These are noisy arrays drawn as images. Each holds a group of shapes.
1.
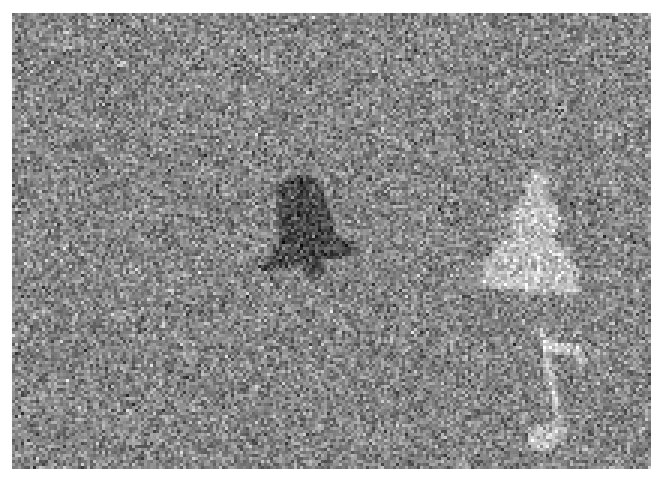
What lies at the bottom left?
nothing
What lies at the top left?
nothing
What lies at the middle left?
nothing
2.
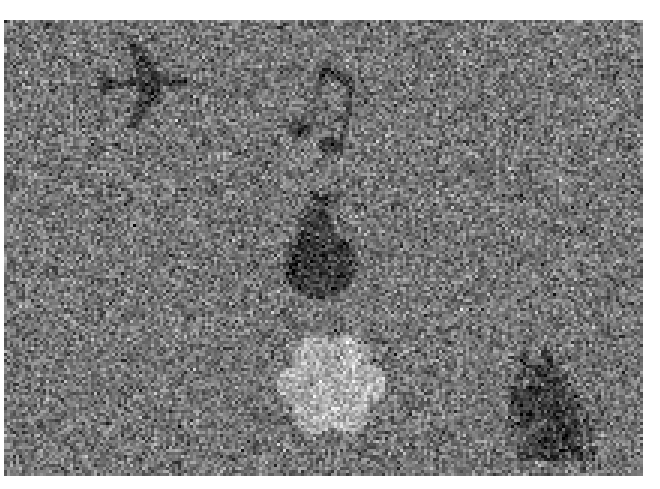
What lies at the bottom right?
chess knight
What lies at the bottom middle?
flower
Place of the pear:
centre
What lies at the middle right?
nothing
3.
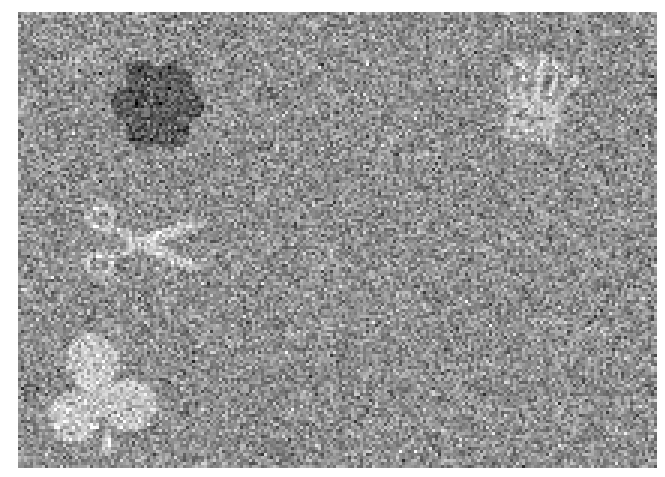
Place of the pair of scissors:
middle left
